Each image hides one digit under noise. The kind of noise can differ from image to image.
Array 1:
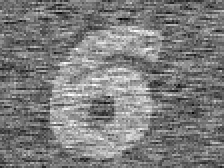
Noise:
streaked along the rows
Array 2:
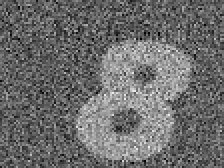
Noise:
low rank plus noise
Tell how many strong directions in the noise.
five to eight
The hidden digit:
8
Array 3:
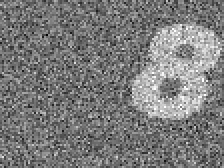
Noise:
independent entries
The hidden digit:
8
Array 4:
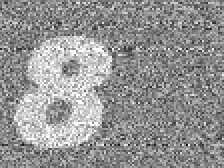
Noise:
rows of uneven size
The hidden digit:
8
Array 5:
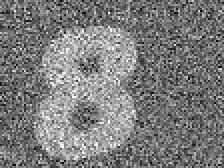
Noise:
low rank plus noise
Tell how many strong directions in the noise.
five to eight
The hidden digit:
8
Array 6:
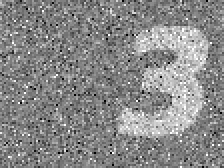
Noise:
heavy tails
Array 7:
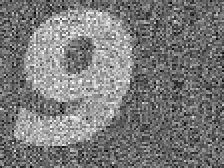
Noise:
low rank plus noise
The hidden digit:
9
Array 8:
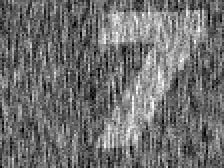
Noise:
streaked along the columns
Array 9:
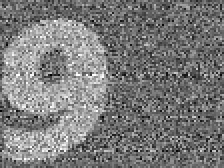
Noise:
rows of uneven size
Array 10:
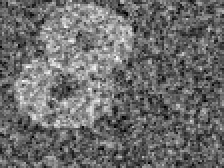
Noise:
blotchy
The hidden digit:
8
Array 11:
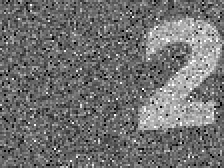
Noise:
heavy tails
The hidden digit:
2
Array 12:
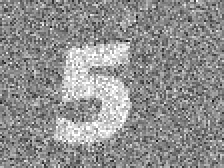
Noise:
independent entries
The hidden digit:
5
